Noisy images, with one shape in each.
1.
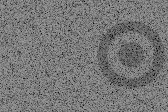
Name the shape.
bullseye
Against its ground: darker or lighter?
darker
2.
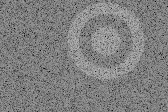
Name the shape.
bullseye
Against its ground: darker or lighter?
lighter
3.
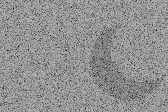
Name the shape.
crescent
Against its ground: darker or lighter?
darker
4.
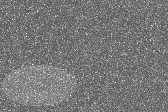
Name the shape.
ellipse
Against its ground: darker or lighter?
lighter
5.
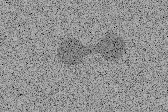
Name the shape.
dumbbell
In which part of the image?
centre
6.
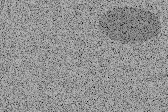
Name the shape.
ellipse
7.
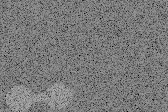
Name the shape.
dumbbell
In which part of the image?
bottom left
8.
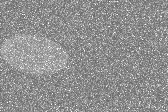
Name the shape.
ellipse
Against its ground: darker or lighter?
lighter
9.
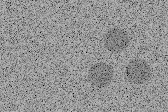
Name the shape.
three dots
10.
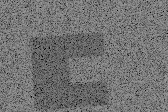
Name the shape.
square with a notch
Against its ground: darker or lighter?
darker
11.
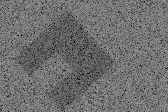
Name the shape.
square with a notch
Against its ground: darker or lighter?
darker
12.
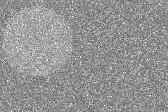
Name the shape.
disc
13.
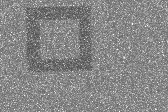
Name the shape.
square frame
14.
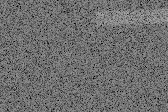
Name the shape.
bar
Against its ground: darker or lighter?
lighter
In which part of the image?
top right
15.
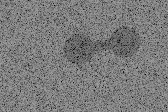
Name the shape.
dumbbell
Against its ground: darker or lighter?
darker
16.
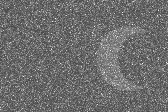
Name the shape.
crescent
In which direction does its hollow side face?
right
